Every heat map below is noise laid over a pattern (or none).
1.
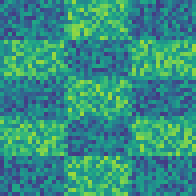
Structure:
a checkerboard
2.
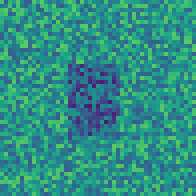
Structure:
one block
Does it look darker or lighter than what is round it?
darker
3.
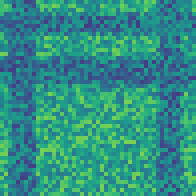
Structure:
bands of rows crossing bands of columns
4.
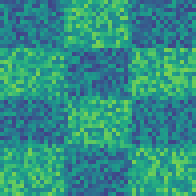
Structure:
a checkerboard
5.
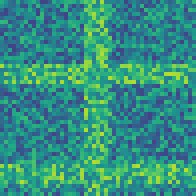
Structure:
bands of rows crossing bands of columns
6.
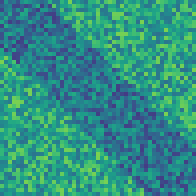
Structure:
a diagonal band
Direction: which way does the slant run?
top left to bottom right
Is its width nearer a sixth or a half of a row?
a half
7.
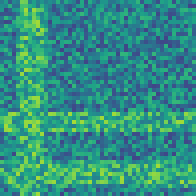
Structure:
bands of rows crossing bands of columns
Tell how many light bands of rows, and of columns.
2 and 1
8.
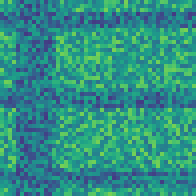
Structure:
bands of rows crossing bands of columns
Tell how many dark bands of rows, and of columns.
3 and 1
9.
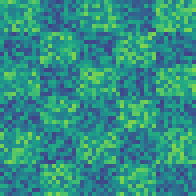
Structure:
a checkerboard
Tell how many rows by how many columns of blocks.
6 by 5
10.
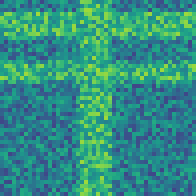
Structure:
bands of rows crossing bands of columns
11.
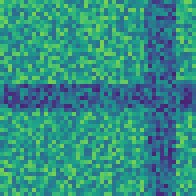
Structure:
bands of rows crossing bands of columns
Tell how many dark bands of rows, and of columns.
1 and 1
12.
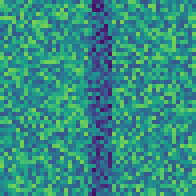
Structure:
one band of columns
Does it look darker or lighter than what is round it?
darker
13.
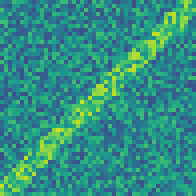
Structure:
a diagonal band
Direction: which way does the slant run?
bottom left to top right
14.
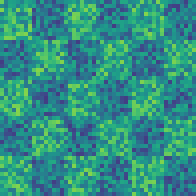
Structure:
a checkerboard
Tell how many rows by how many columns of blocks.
5 by 6
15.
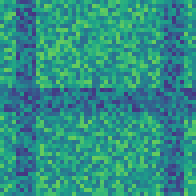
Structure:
bands of rows crossing bands of columns
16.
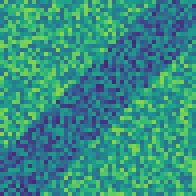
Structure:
a diagonal band
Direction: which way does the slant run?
bottom left to top right
